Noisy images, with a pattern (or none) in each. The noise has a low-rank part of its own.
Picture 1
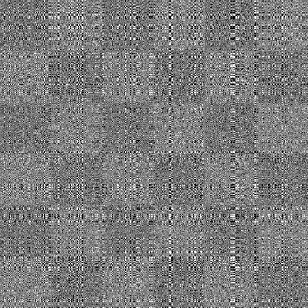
a checkerboard
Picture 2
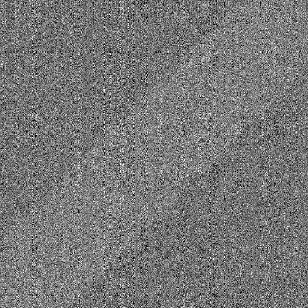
a diagonal band
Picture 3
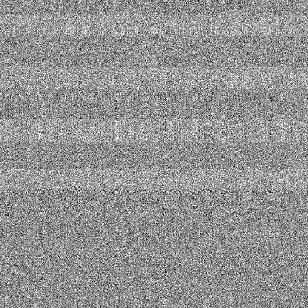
bands of rows
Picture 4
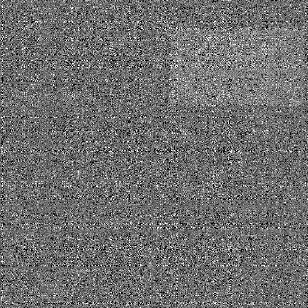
one block
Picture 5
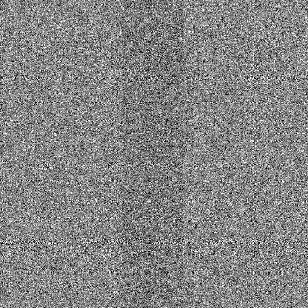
one band of columns
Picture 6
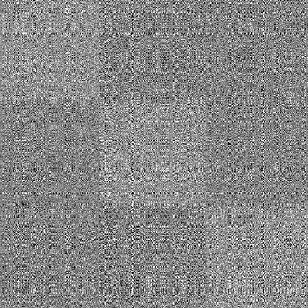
blocks along the diagonal
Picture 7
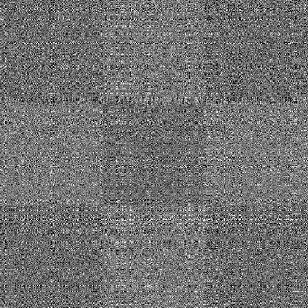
a checkerboard
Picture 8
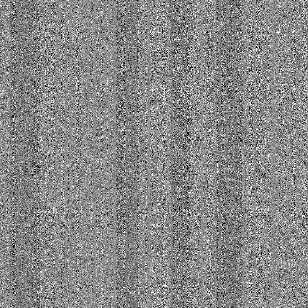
bands of columns
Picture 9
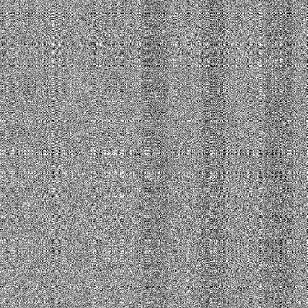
bands of columns
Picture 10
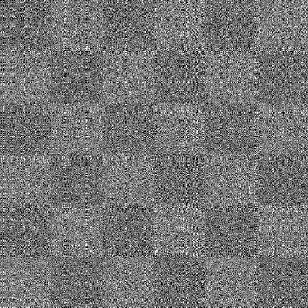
a checkerboard
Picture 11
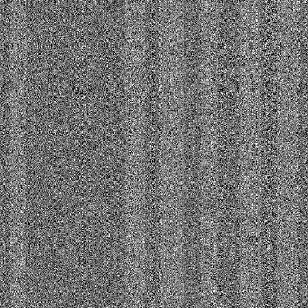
bands of columns
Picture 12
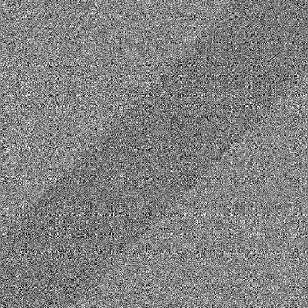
a diagonal band
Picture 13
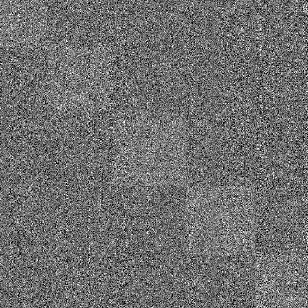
blocks along the diagonal
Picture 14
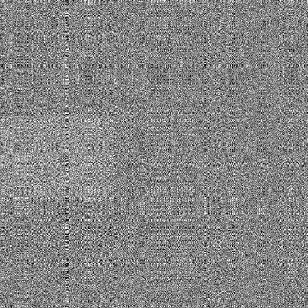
one block
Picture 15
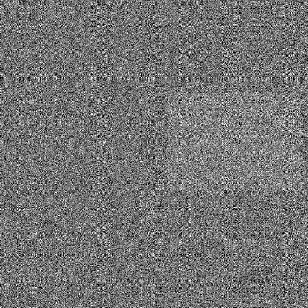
one block
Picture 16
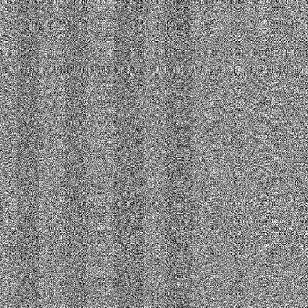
bands of columns
